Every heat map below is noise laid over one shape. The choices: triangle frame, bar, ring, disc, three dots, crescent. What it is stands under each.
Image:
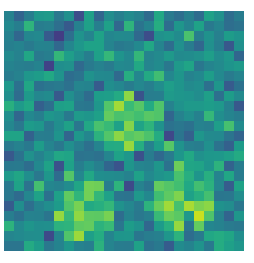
light three dots
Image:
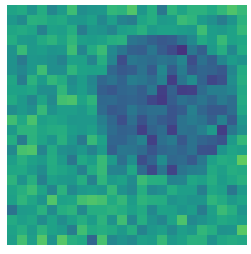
dark disc
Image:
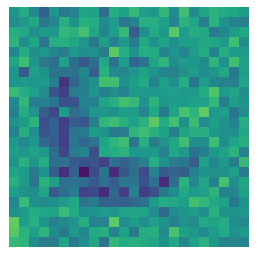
dark crescent
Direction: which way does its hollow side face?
up and right
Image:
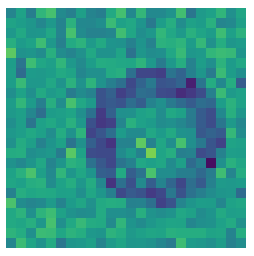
dark ring
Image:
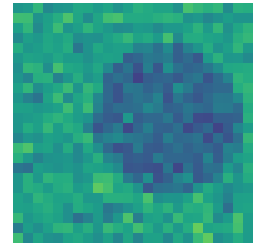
dark disc
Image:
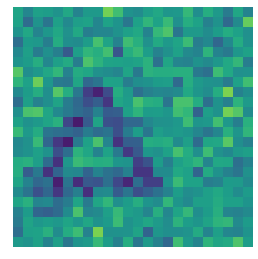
dark triangle frame
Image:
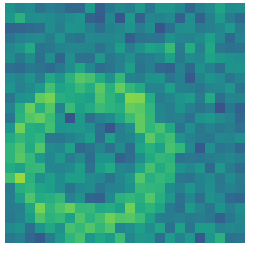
light ring
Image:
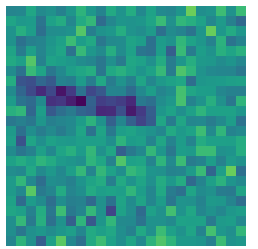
dark bar
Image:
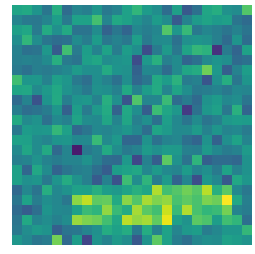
light bar
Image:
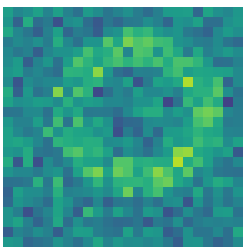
light ring
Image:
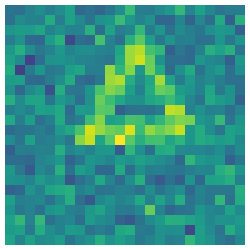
light triangle frame
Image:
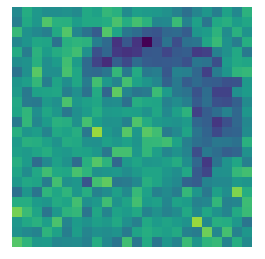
dark crescent
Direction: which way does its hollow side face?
down and left
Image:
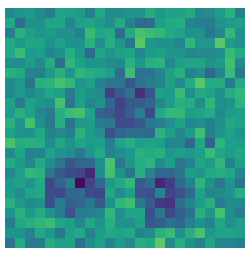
dark three dots
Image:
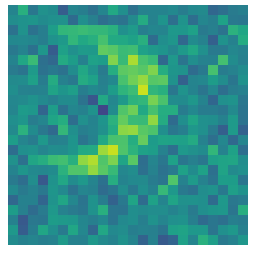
light crescent
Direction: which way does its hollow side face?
left
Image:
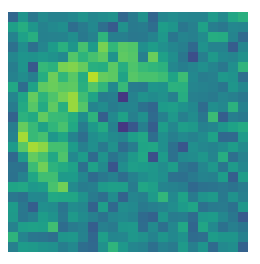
light crescent
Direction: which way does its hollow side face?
down and right
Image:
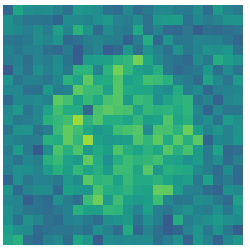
light disc
